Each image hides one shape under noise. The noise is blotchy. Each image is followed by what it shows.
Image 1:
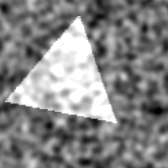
triangle
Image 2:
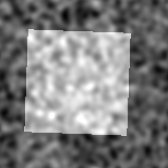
square
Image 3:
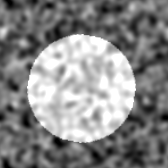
disc
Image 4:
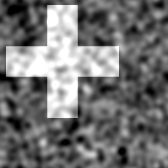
cross
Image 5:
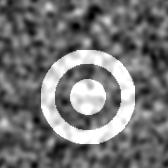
bullseye
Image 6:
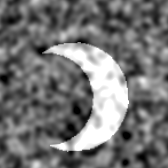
crescent
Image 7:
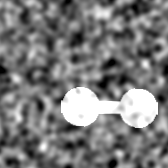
dumbbell
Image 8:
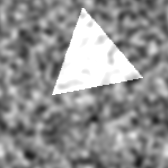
triangle
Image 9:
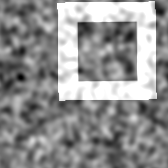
square frame
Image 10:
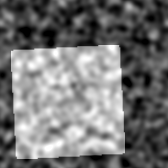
square
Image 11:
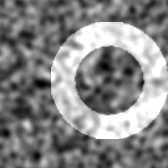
ring
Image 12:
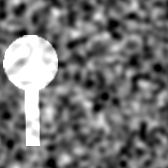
lollipop
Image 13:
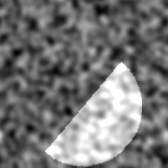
half disc
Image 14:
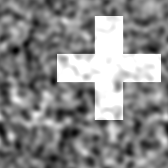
cross
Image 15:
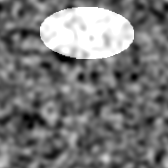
ellipse
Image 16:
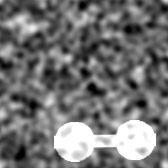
dumbbell
